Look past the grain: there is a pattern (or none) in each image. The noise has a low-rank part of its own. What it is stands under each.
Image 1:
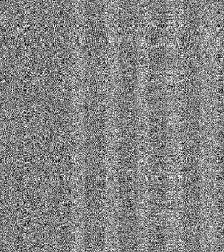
bands of columns
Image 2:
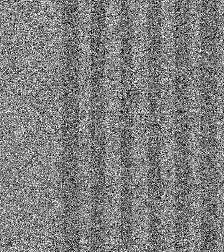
bands of columns
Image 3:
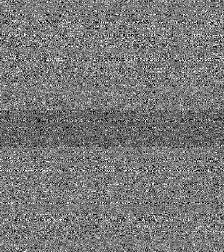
one band of rows
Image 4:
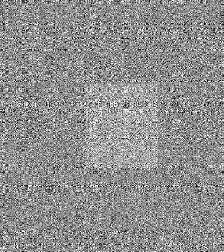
one block
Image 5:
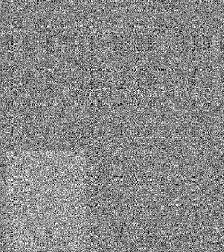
one block
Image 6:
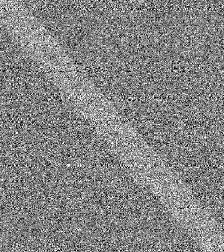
a diagonal band
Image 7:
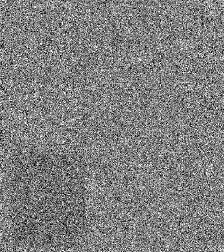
one block
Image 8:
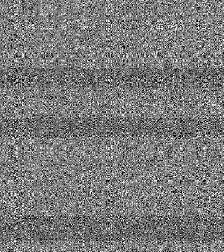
bands of rows
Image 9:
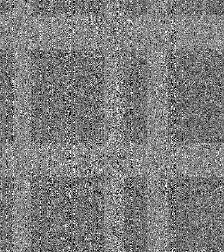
bands of rows crossing bands of columns
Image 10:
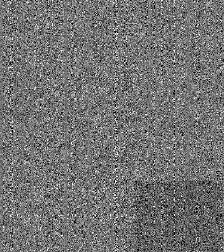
one block
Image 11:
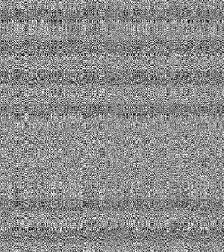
bands of rows
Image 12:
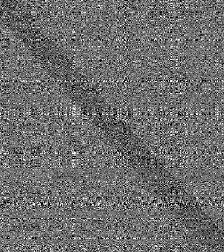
a diagonal band
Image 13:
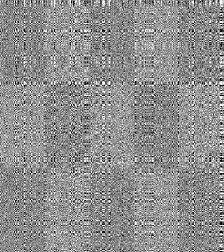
a checkerboard
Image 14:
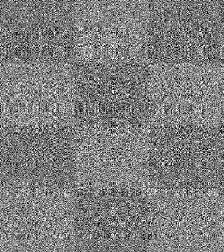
a checkerboard
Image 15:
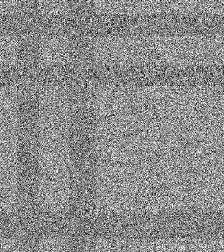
bands of rows crossing bands of columns
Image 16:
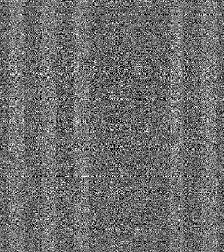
bands of columns
